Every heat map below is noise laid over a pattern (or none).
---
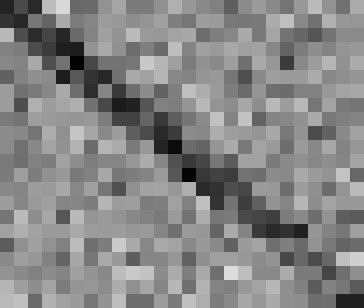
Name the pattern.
a diagonal band
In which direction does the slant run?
top left to bottom right
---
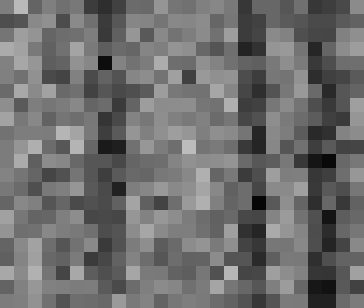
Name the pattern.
bands of columns
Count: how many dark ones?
3
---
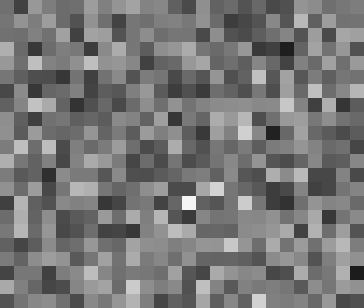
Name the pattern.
only noise
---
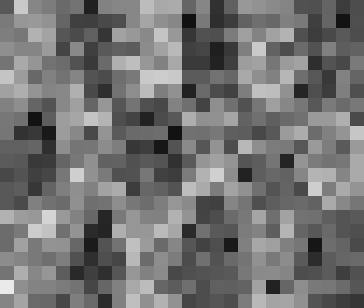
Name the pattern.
a checkerboard
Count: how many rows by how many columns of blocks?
3 by 6
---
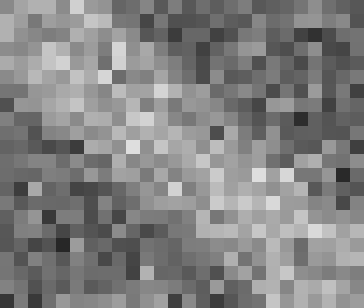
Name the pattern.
a diagonal band
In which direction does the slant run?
top left to bottom right
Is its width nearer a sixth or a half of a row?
a half
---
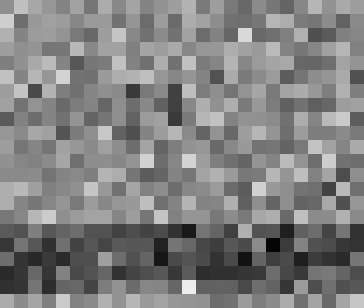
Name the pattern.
one band of rows
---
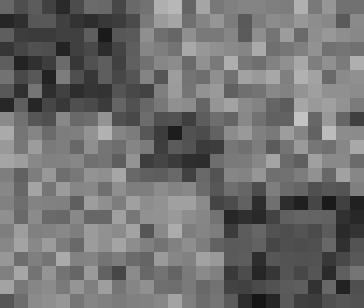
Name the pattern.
blocks along the diagonal
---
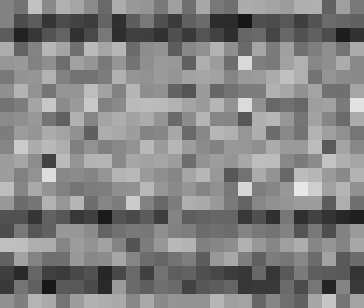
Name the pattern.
bands of rows
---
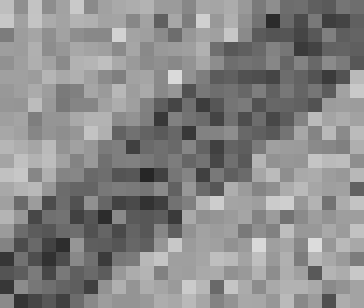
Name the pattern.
a diagonal band
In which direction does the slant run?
bottom left to top right
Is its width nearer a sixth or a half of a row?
a half
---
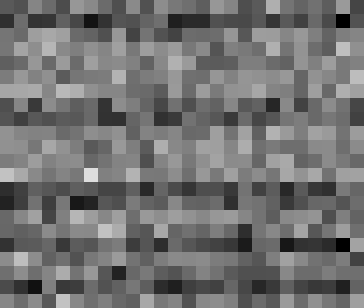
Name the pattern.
bands of rows
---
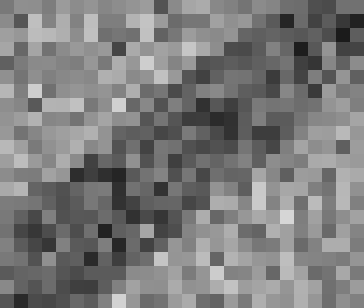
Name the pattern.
a diagonal band
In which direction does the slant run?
bottom left to top right
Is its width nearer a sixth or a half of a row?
a half
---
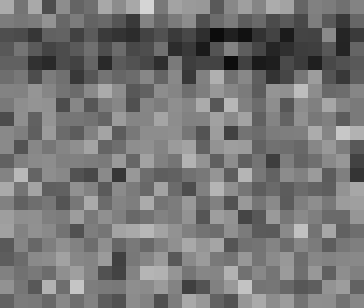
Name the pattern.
one band of rows
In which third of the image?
top
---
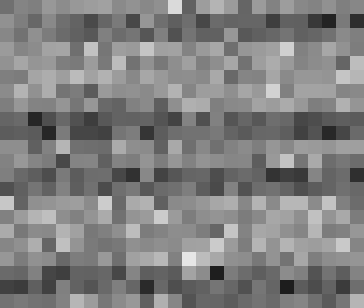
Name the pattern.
bands of rows
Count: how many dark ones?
4
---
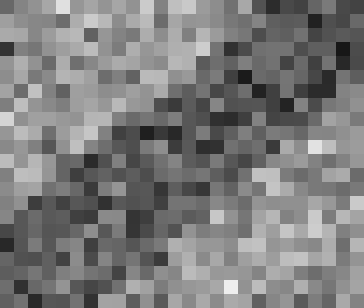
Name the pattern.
a diagonal band
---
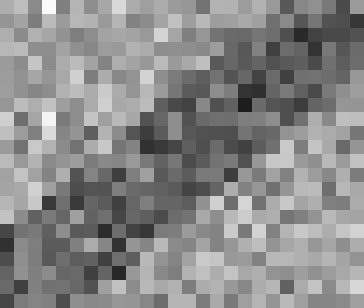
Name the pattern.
a diagonal band
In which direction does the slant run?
bottom left to top right
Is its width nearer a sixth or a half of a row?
a half
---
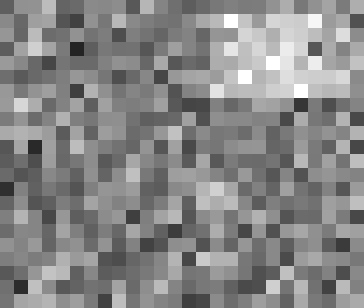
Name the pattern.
one block
